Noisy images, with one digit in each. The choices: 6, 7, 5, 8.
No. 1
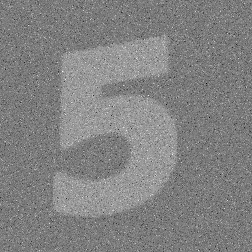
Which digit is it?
5
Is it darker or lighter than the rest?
lighter
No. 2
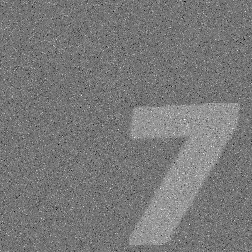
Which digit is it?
7
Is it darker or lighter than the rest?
lighter
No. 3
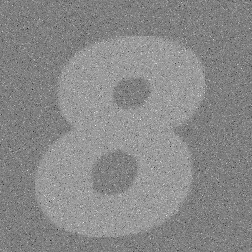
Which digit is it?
8
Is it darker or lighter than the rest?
lighter
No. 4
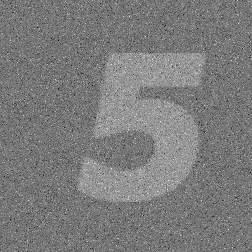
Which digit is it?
5
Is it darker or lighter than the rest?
lighter
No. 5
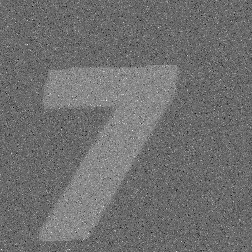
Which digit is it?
7
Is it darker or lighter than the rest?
lighter
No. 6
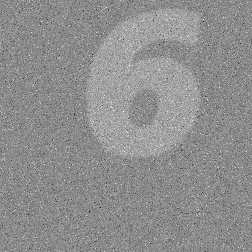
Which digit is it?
6
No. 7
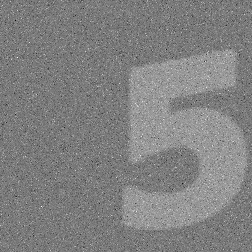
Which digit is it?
5
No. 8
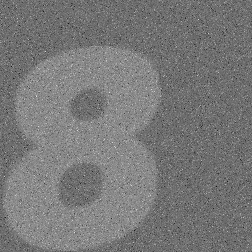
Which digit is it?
8
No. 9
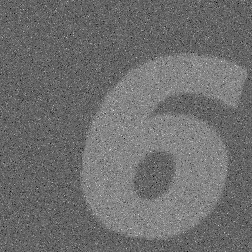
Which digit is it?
6
